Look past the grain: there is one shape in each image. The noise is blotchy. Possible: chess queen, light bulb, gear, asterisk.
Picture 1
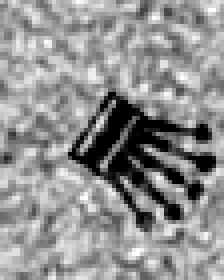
dark chess queen
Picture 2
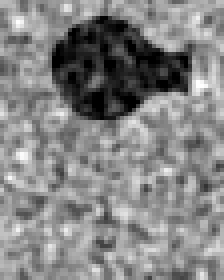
dark light bulb
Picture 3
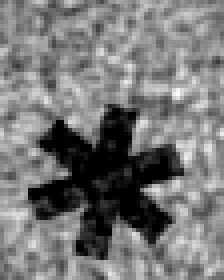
dark asterisk
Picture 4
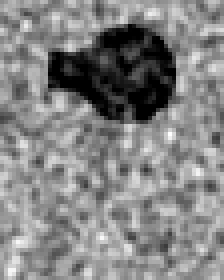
dark light bulb
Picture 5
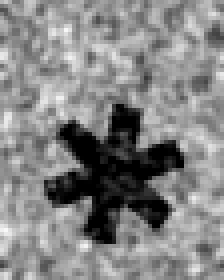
dark asterisk
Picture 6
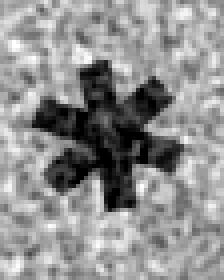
dark asterisk
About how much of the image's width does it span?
two thirds
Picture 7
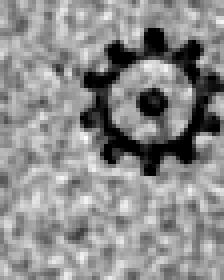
dark gear
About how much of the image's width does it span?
two thirds
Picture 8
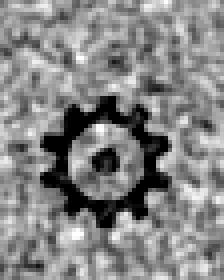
dark gear
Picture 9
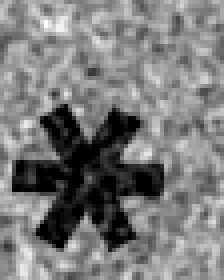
dark asterisk
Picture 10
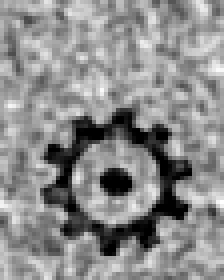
dark gear
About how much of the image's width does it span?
two thirds
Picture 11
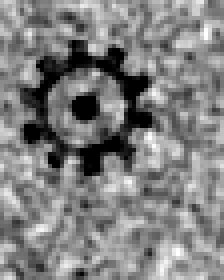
dark gear
